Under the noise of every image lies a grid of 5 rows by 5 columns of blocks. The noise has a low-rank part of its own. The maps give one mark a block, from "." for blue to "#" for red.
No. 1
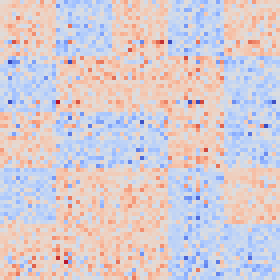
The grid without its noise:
# . # . #
. # # # .
# . . # .
. # # . #
# # # . .
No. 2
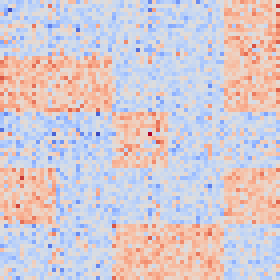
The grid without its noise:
. . . . #
# # . . #
. . # . .
# . . . #
. . # # .
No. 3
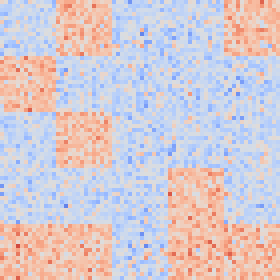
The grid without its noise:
. # . . #
# . . . .
. # . . .
. . . # .
# # . # #
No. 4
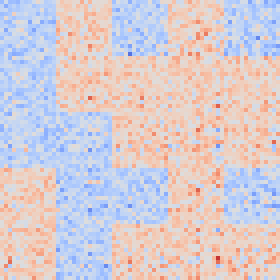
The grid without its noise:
. # . # .
. # # # #
. . # # #
# . . # .
# . # # #
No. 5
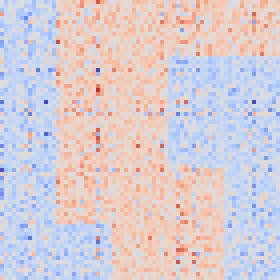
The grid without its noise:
. # # # #
. # # . .
. # # . .
. # # # .
. . # # .
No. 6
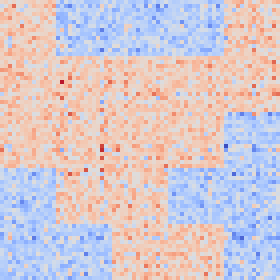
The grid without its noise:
# . . . #
# # # # #
# # # # .
. # # . .
. . # # .
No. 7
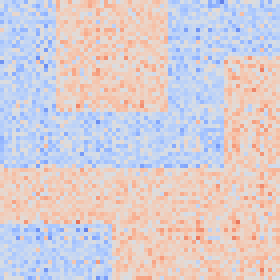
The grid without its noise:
. # # . .
. # # . #
. . . . #
# # # # #
. . # # #
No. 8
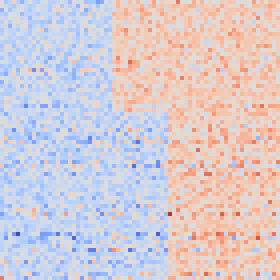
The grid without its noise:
. . # # #
. . # # #
. . . # #
. . . # #
. . . # #
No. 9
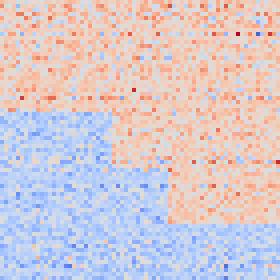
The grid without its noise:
# # # # #
# # # # #
. . # # #
. . . # #
. . . . .
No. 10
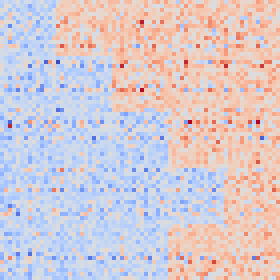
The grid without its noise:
. # # # #
. . # # #
. . . # #
. . . . #
. . . # #
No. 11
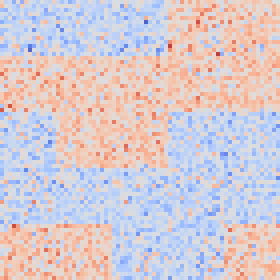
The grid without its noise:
. . . # #
# # # # #
. # # . .
. . . . .
# # . . #
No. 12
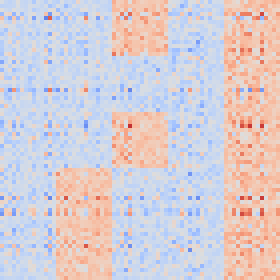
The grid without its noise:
. . # . #
. . . . #
. . # . #
. # . . #
. # . . #
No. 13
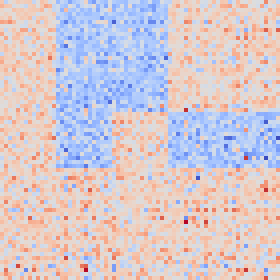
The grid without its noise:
# . . # #
# . . # #
# . # . .
# # # # #
# # # # #
